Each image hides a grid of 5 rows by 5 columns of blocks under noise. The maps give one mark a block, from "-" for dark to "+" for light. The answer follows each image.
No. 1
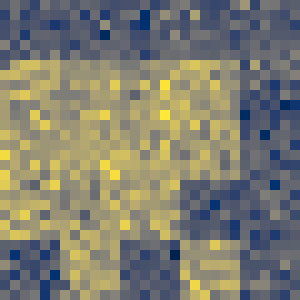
- - - - -
+ + + + -
+ + + + -
+ + + - -
- + - + -
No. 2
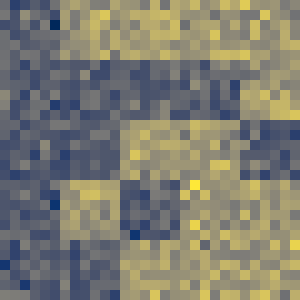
- + + + +
- - - - +
- - + + -
- + - + +
- - + + +
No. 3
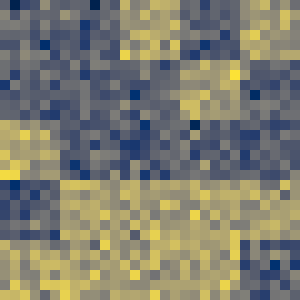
- - + - +
- - - + -
+ - - - -
- + + + +
+ + + + -
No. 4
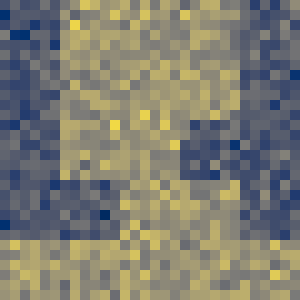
- + + + -
- + + + -
- + + - -
- - + + -
+ + + + +
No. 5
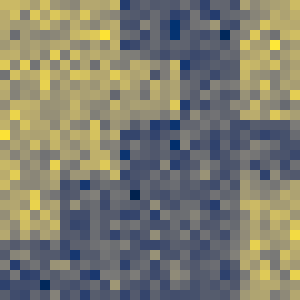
+ + - - +
+ + + - +
+ + - - -
+ - - - +
- - - - +
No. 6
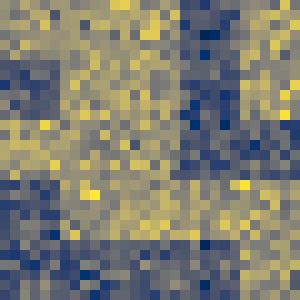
+ + + - +
- + + - +
+ + + - -
- + + + +
- - - - +
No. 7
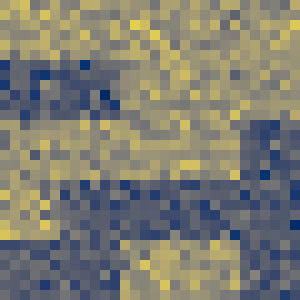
+ + + + +
- - + + +
+ + + + -
+ - - - -
- - + + -
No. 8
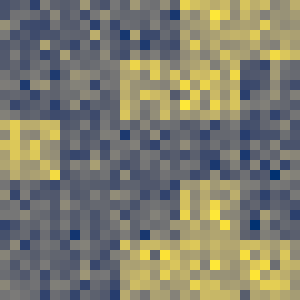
- - - + +
- - + + -
+ - - - -
- - - + -
- - + + +
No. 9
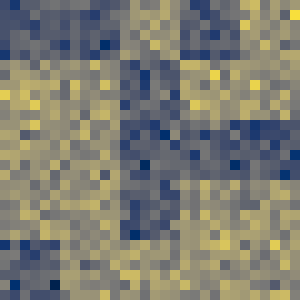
- - + - +
+ + - + +
+ + - - -
+ + - + +
- + + + +
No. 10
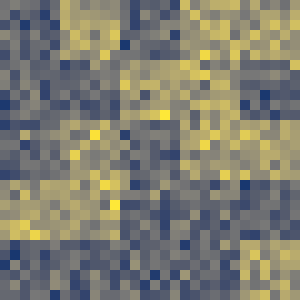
- + - + +
- - + + -
- + - + +
+ + - - -
- - - - +
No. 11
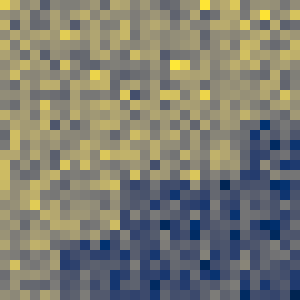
+ + + + +
+ + + + +
+ + + + -
+ + - - -
+ - - - -
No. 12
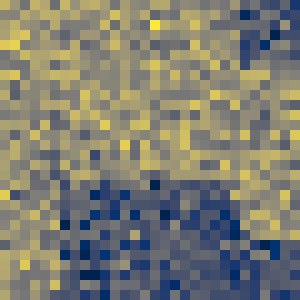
+ + + + -
+ + + + +
+ + + + +
+ - - - +
+ - - - -
